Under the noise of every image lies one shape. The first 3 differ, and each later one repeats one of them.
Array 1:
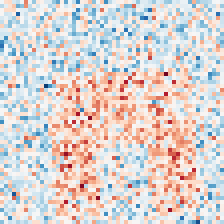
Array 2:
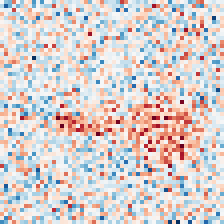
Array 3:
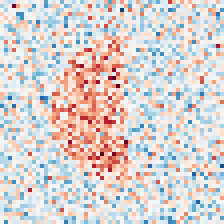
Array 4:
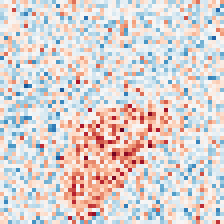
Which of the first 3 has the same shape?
3
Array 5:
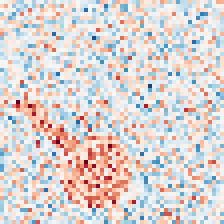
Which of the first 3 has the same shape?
2
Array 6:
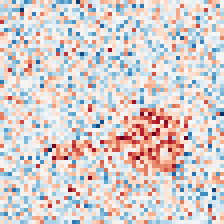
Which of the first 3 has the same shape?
2
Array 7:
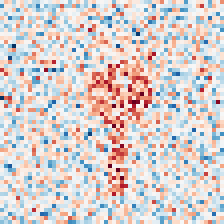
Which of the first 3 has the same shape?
2
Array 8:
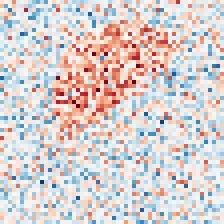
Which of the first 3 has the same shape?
3
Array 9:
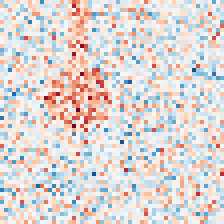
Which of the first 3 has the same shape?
2
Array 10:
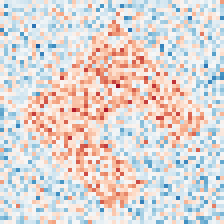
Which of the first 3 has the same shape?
1
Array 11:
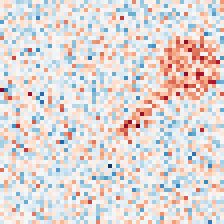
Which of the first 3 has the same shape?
2
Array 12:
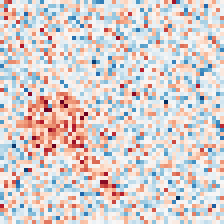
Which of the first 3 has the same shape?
2
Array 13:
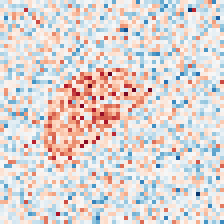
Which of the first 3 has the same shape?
3
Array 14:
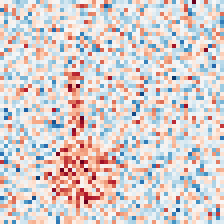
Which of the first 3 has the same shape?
2
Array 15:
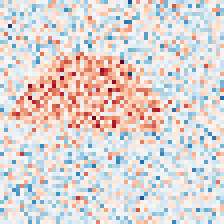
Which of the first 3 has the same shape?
3
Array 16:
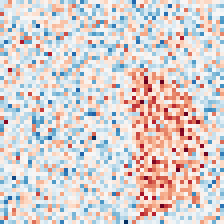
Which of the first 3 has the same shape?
3
